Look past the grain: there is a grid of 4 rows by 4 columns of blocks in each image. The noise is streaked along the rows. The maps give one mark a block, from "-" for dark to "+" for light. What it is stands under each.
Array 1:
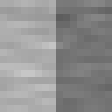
+ + - -
+ + - -
+ + - -
+ + - -
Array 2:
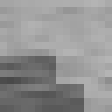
+ + + +
+ + + +
- - + +
- - - +
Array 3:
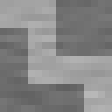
+ + - -
- + - -
- + + +
- - - +
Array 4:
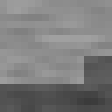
+ + + +
+ + + +
+ + + -
- - - -
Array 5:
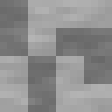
- + + +
- + - -
+ - + -
+ - + +
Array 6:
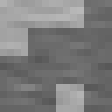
+ + + -
+ - - -
- - - -
- - + -
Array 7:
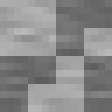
+ + - -
+ + - +
- - + -
- + + -
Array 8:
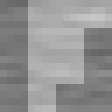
- + + +
- + + -
- + + -
- + - -
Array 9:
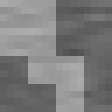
+ + - -
+ + - -
- + + -
- - + -
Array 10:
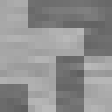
+ - - -
+ + + -
+ + - +
- + - +
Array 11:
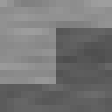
+ + + +
+ + - -
+ + - -
- - - -
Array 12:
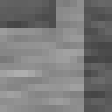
- - + -
+ + + -
+ + + -
+ + + -
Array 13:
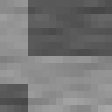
+ - - -
+ - - -
+ + + +
- + + +
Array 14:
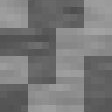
+ - - +
- - + +
+ - + -
- + + -
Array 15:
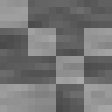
+ - - -
- + - +
- - + -
+ + - +
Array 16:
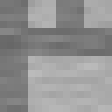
- + - +
- - - -
- + + +
- + + +
